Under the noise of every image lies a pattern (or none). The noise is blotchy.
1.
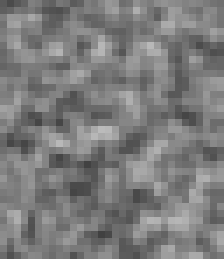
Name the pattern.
only noise
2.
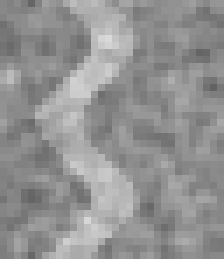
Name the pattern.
a wavy band
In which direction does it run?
top to bottom
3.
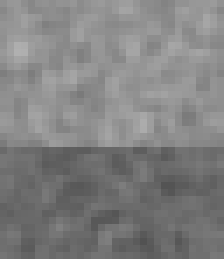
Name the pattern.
a sharp edge
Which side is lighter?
top
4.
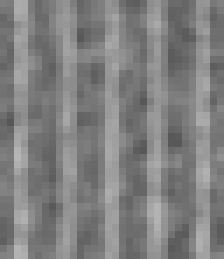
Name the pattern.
vertical stripes
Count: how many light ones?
5
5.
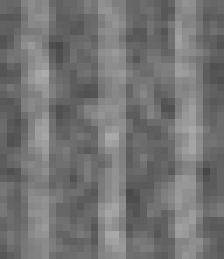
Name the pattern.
vertical stripes
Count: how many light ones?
3
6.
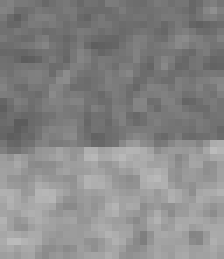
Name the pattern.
a sharp edge
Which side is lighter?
bottom
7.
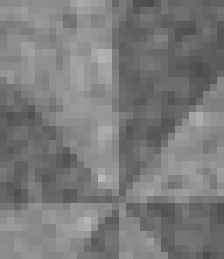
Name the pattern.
spokes from one point
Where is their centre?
bottom middle
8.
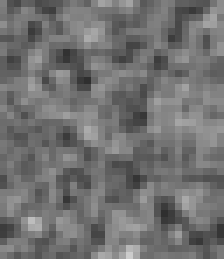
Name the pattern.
only noise
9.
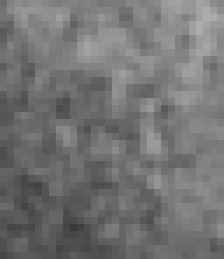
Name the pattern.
a smooth slope
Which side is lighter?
top right
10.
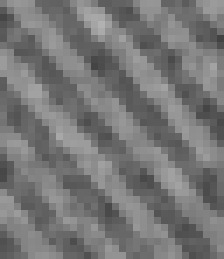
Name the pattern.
diagonal stripes
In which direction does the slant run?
top left to bottom right
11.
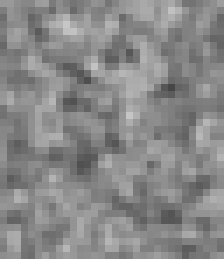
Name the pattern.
only noise
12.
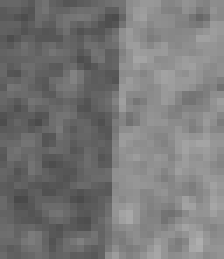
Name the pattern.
a sharp edge
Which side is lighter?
right
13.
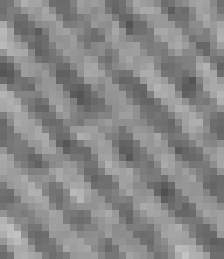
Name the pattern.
diagonal stripes
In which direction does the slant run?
top left to bottom right
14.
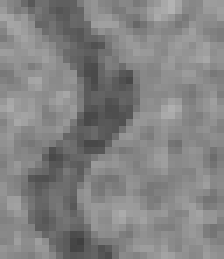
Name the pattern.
a wavy band
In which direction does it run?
top to bottom
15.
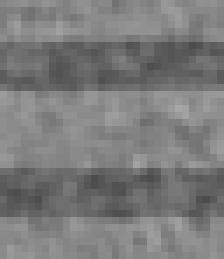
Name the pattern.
horizontal stripes
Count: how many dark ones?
2
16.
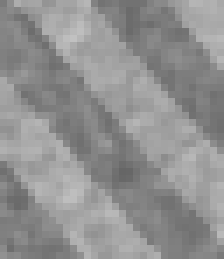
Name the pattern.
diagonal stripes
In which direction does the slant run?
top left to bottom right
